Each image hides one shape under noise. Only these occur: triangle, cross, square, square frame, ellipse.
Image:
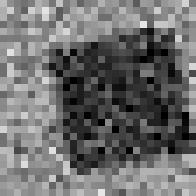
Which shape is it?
square
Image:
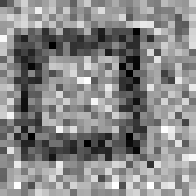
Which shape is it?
square frame
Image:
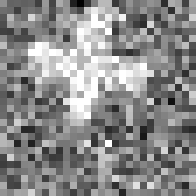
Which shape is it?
cross
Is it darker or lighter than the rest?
lighter
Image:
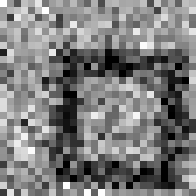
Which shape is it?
square frame
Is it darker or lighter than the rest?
darker
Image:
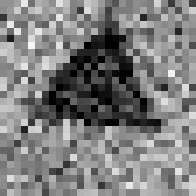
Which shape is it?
triangle
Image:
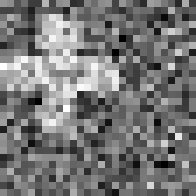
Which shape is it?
cross
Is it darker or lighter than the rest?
lighter
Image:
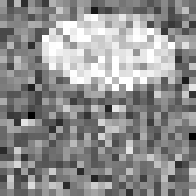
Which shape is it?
ellipse
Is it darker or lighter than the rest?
lighter
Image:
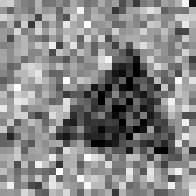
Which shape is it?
triangle
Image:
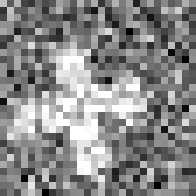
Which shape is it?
cross
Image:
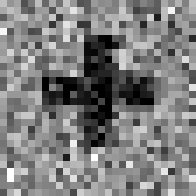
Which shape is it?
cross
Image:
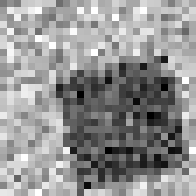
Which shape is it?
square
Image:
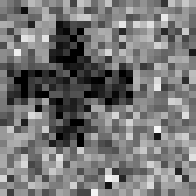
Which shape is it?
cross
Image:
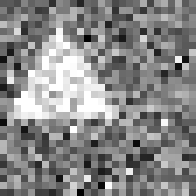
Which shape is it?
triangle
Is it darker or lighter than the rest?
lighter
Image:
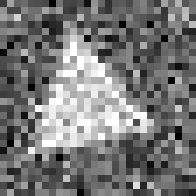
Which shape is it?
triangle
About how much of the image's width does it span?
two thirds
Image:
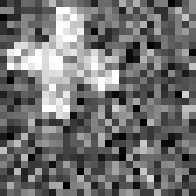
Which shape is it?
cross
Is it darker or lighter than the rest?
lighter
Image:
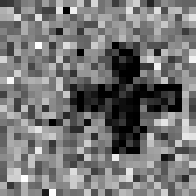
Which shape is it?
cross
